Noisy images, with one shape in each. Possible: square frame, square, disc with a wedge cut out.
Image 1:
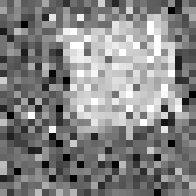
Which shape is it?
square
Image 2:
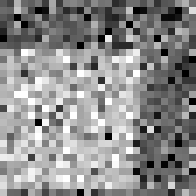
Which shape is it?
square
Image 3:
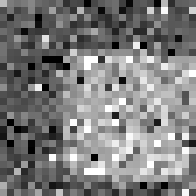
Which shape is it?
square
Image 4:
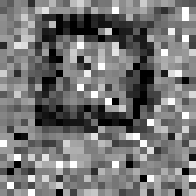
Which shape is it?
square frame
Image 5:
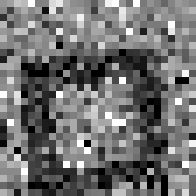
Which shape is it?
square frame
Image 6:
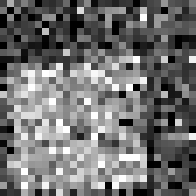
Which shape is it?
square
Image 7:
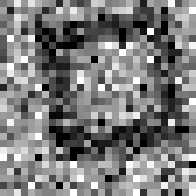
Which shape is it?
square frame
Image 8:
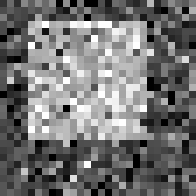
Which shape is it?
square
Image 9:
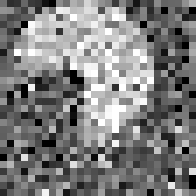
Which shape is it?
disc with a wedge cut out
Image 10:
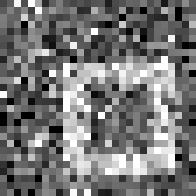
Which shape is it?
square frame
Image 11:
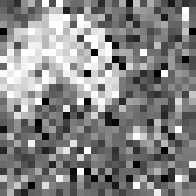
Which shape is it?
disc with a wedge cut out
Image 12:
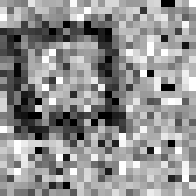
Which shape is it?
square frame
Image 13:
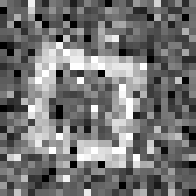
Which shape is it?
square frame
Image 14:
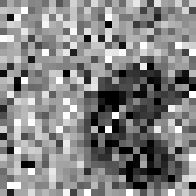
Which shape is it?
disc with a wedge cut out
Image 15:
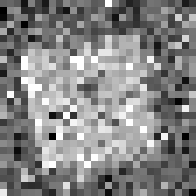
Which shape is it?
square
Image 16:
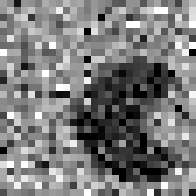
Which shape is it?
disc with a wedge cut out
